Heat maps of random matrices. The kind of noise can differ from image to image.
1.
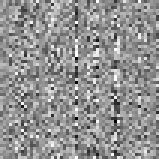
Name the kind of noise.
columns of uneven size
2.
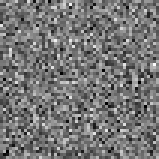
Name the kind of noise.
independent entries
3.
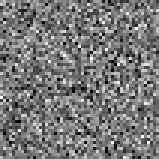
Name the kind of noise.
independent entries
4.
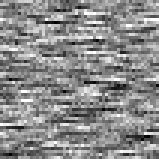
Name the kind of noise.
streaked along the rows
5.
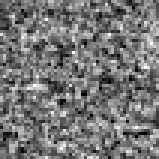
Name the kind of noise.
blotchy
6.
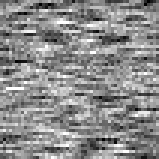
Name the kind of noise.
streaked along the rows
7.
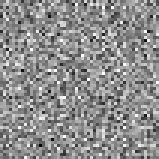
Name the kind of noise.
low rank plus noise
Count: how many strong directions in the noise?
five to eight
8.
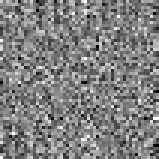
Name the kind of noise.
low rank plus noise
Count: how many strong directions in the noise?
three or four
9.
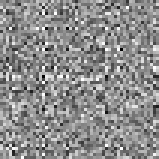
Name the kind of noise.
low rank plus noise
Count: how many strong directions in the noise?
one
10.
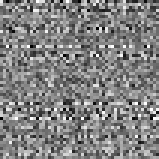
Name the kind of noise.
rows of uneven size
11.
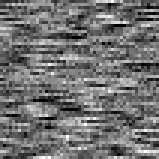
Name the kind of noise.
streaked along the rows
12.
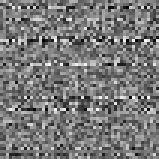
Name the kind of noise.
rows of uneven size
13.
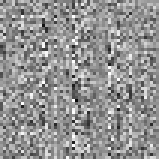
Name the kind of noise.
columns of uneven size
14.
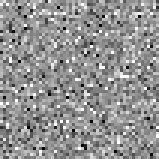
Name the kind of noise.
heavy tails
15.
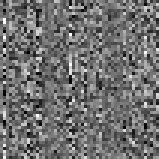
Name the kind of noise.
columns of uneven size
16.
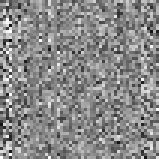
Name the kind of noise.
columns of uneven size
